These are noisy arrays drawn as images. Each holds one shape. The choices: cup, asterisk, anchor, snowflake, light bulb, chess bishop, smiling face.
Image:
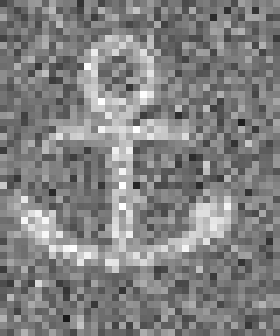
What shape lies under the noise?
anchor
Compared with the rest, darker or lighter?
lighter
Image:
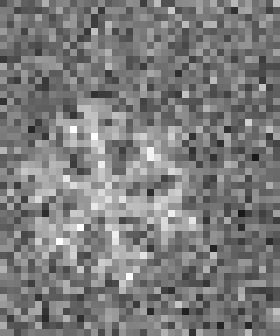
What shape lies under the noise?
snowflake
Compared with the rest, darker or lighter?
lighter
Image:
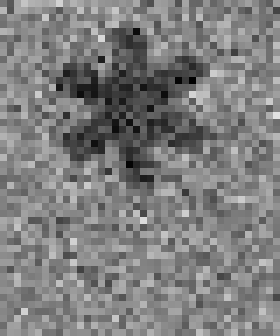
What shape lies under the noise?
asterisk
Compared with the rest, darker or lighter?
darker
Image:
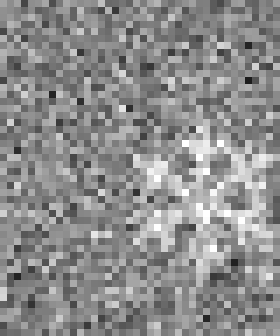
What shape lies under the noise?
snowflake
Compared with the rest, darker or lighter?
lighter
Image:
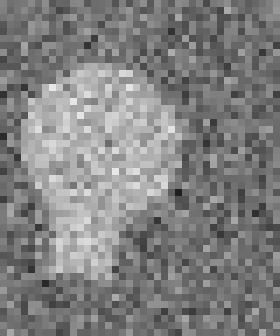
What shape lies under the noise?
light bulb
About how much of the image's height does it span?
two thirds
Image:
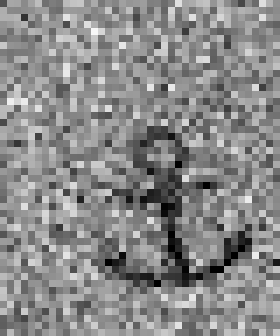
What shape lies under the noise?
anchor
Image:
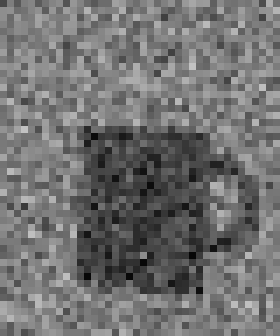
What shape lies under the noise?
cup
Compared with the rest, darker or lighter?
darker
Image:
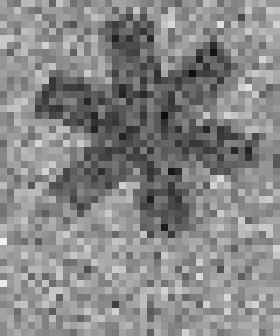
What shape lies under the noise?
asterisk
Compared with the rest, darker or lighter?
darker
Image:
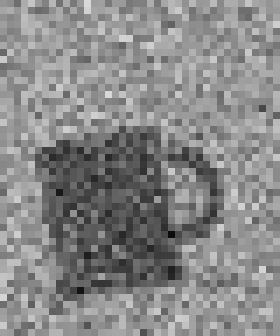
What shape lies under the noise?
cup
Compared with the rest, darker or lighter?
darker
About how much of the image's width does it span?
two thirds
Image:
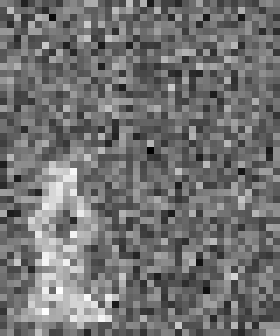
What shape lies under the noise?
chess bishop
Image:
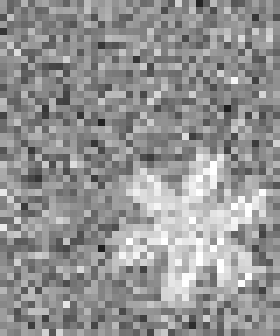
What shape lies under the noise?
asterisk
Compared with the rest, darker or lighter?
lighter
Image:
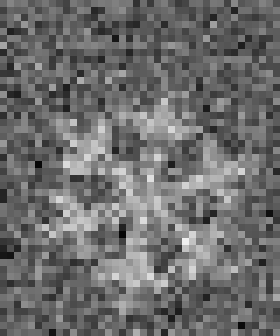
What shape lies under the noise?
snowflake
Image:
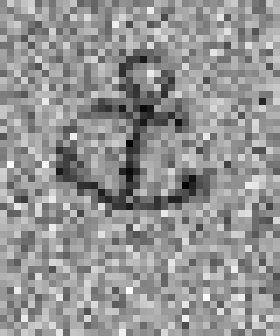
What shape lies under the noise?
anchor
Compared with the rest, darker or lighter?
darker
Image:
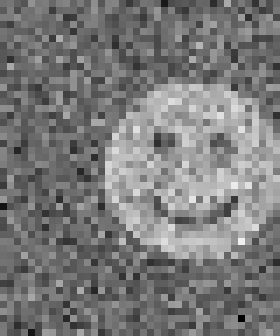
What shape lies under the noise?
smiling face
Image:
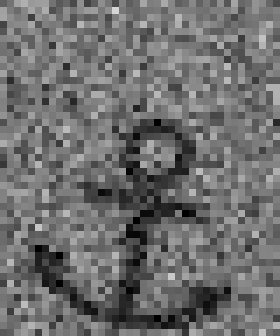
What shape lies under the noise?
anchor
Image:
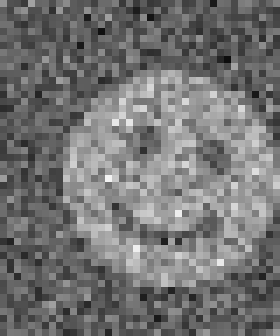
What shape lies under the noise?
smiling face
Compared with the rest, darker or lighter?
lighter
